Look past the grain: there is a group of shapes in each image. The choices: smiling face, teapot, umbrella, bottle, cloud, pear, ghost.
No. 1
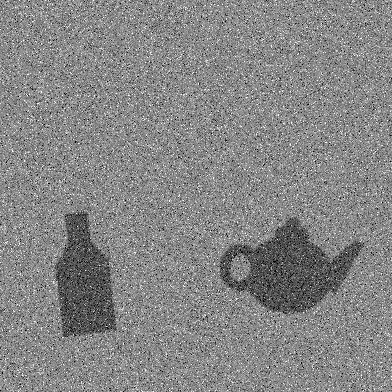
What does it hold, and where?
bottom left: bottle; bottom right: teapot
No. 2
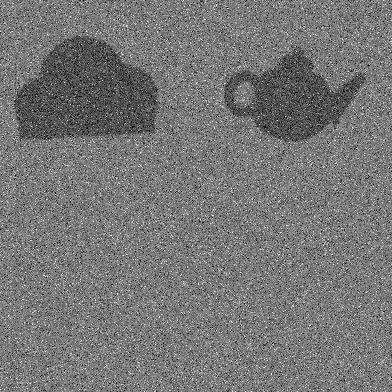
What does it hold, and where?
top left: cloud; top right: teapot
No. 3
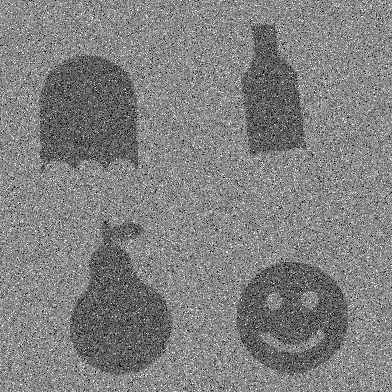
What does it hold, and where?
top left: ghost; top right: bottle; bottom left: pear; bottom right: smiling face
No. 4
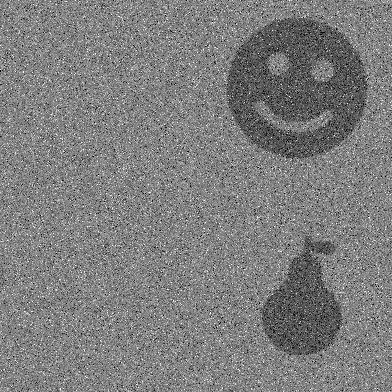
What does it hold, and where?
top right: smiling face; bottom right: pear
